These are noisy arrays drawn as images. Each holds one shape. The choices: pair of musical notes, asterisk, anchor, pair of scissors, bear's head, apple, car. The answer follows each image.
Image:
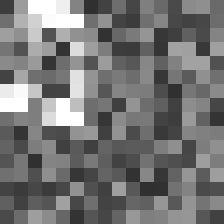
pair of musical notes
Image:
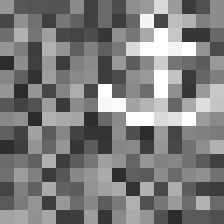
anchor
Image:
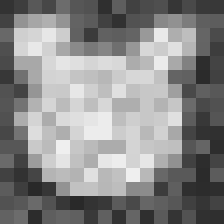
bear's head
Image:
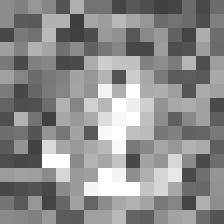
anchor
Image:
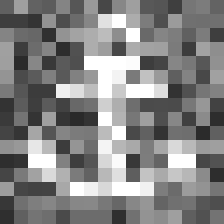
anchor
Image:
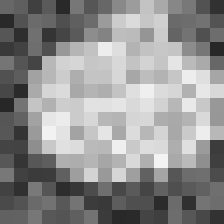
apple
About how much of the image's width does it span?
nearly all
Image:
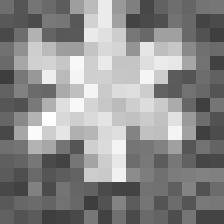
asterisk
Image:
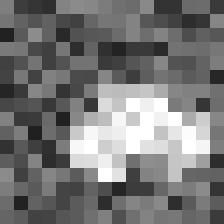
car
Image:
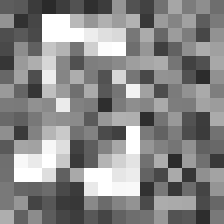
pair of musical notes
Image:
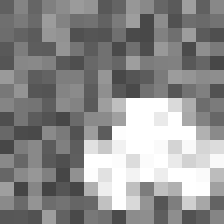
car
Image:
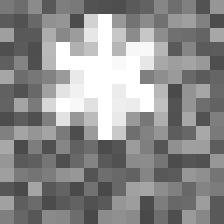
asterisk
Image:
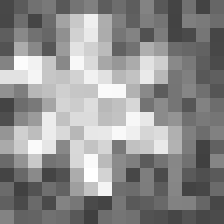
asterisk
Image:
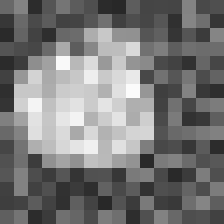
apple
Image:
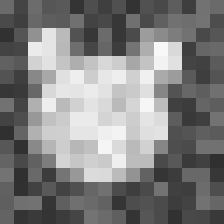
bear's head
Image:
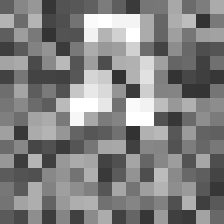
pair of musical notes
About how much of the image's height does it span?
half
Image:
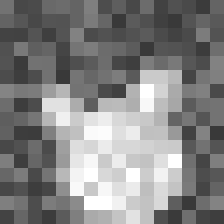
bear's head
